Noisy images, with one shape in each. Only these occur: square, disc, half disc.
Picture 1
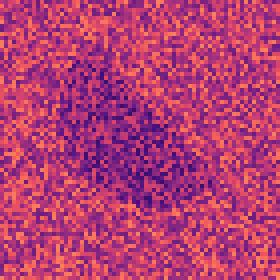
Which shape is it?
half disc
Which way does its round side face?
down and left
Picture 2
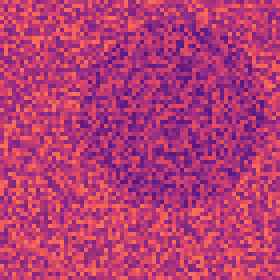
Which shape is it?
disc
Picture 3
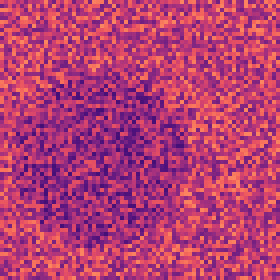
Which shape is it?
disc
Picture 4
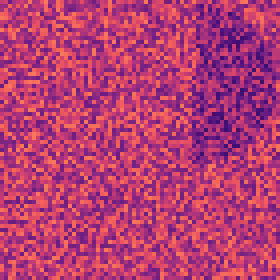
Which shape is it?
half disc
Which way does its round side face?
right
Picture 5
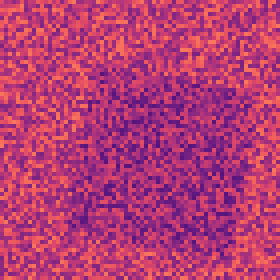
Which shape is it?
square
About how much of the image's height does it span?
two thirds
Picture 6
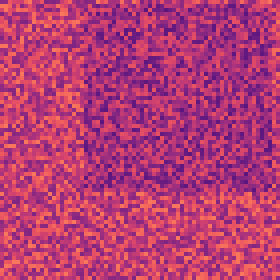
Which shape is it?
square
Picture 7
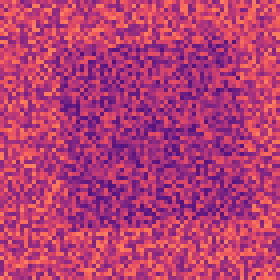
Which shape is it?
square
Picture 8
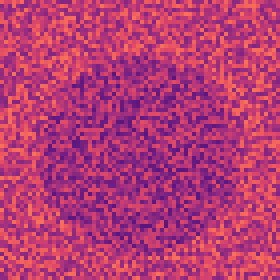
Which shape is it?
disc
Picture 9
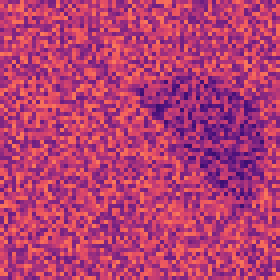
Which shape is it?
half disc
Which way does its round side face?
up and right
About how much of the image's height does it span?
half
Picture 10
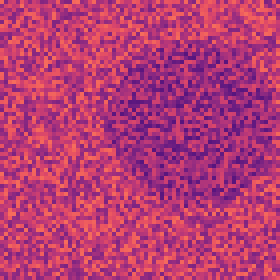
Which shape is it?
disc
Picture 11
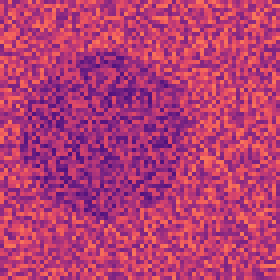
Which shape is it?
disc
